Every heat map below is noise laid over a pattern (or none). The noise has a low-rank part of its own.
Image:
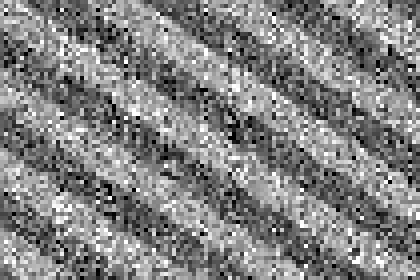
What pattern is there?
diagonal stripes
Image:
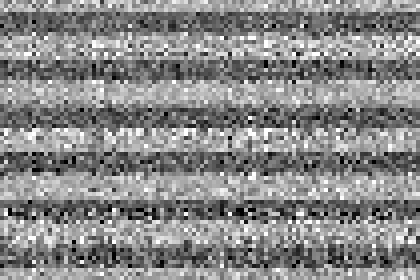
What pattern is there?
horizontal stripes
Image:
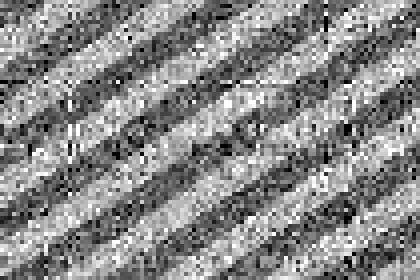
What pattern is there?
diagonal stripes
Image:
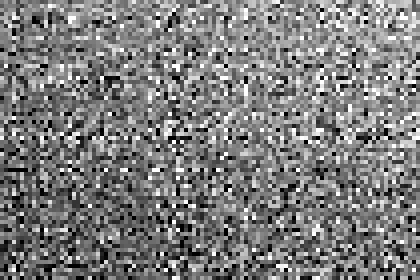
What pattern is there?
a smooth slope
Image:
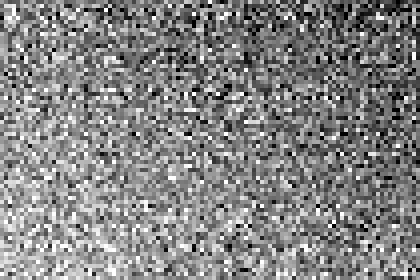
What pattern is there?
a smooth slope
